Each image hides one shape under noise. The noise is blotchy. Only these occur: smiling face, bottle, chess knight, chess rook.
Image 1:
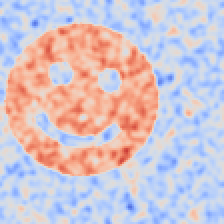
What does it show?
red smiling face
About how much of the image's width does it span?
two thirds
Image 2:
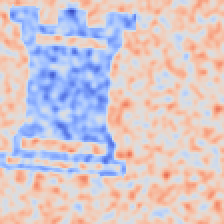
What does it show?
blue chess rook
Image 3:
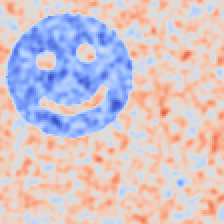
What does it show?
blue smiling face
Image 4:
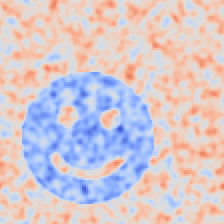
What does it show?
blue smiling face
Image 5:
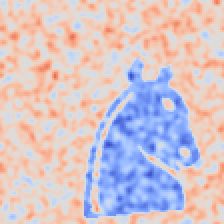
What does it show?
blue chess knight
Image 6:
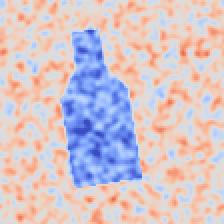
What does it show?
blue bottle
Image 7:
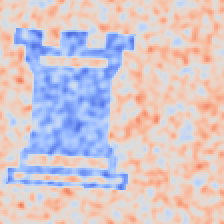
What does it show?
blue chess rook
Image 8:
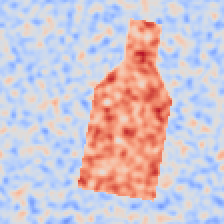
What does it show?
red bottle
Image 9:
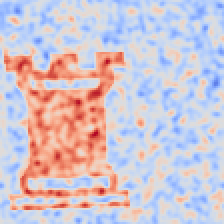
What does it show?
red chess rook
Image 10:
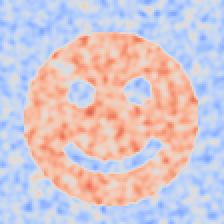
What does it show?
red smiling face
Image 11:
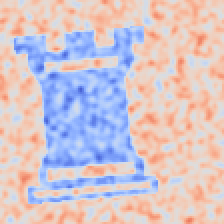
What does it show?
blue chess rook
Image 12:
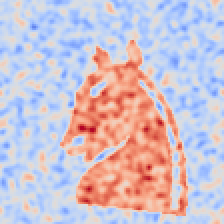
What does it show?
red chess knight
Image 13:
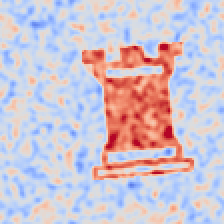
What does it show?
red chess rook
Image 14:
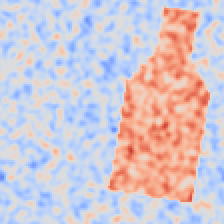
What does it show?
red bottle
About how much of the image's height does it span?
nearly all
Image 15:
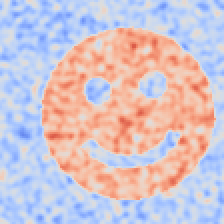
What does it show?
red smiling face
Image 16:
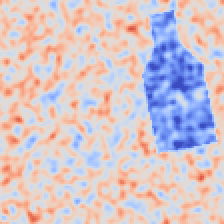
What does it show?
blue bottle
